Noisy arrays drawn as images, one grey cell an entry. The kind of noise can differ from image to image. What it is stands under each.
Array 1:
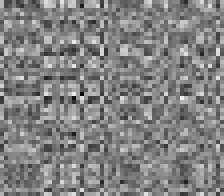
low rank plus noise
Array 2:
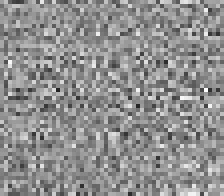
low rank plus noise
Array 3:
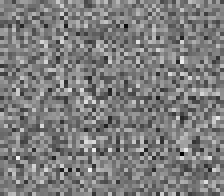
low rank plus noise
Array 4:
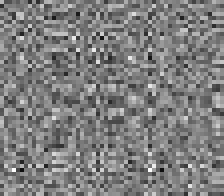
low rank plus noise
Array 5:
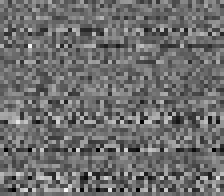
rows of uneven size
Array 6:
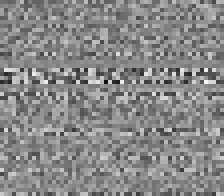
rows of uneven size
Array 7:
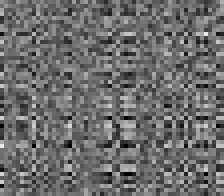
low rank plus noise
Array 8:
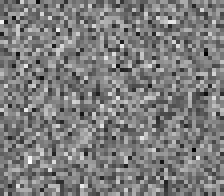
independent entries
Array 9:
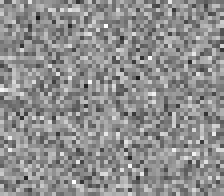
independent entries
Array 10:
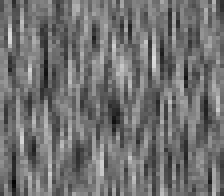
streaked along the columns
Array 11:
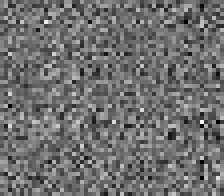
low rank plus noise
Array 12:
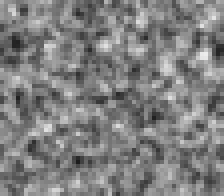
blotchy
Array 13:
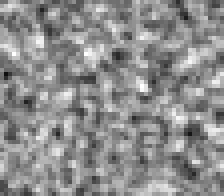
blotchy
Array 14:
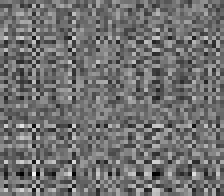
low rank plus noise
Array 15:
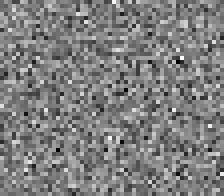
independent entries
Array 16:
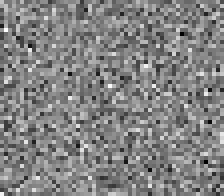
independent entries
